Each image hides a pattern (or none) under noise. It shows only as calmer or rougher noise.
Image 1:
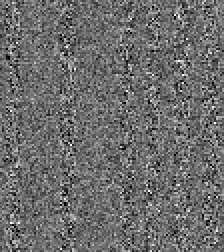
bands of columns
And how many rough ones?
6
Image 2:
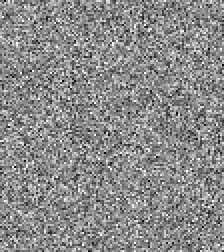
only noise
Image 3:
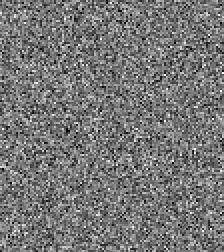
only noise
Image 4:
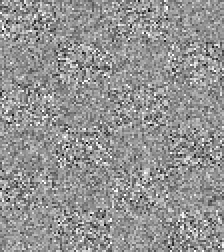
a checkerboard
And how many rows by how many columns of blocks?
6 by 4
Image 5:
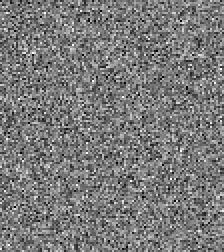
only noise
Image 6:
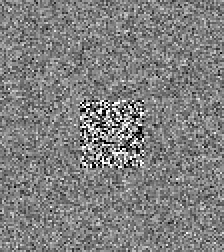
one block
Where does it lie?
centre
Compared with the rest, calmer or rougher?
rougher
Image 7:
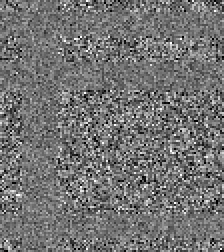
bands of rows crossing bands of columns
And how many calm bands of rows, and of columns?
3 and 1
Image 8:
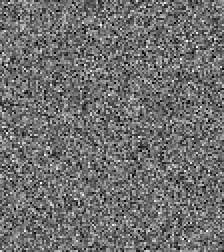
only noise
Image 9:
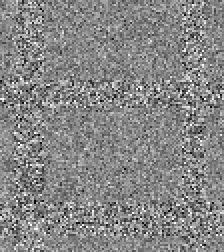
bands of rows crossing bands of columns
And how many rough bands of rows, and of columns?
2 and 2
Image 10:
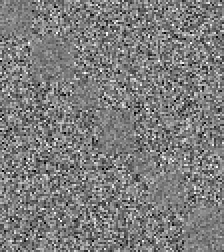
blocks along the diagonal
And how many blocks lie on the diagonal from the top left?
7
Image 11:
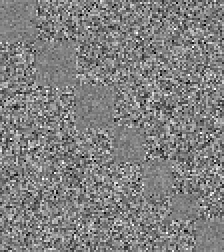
blocks along the diagonal
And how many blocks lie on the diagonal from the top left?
7
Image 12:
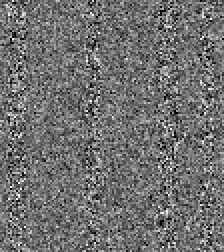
bands of columns
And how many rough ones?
4
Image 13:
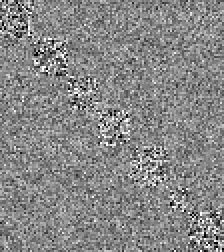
blocks along the diagonal
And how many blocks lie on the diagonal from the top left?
7
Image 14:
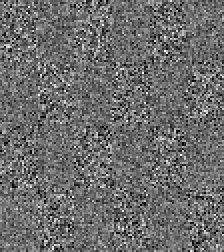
a checkerboard
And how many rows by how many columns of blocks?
4 by 6
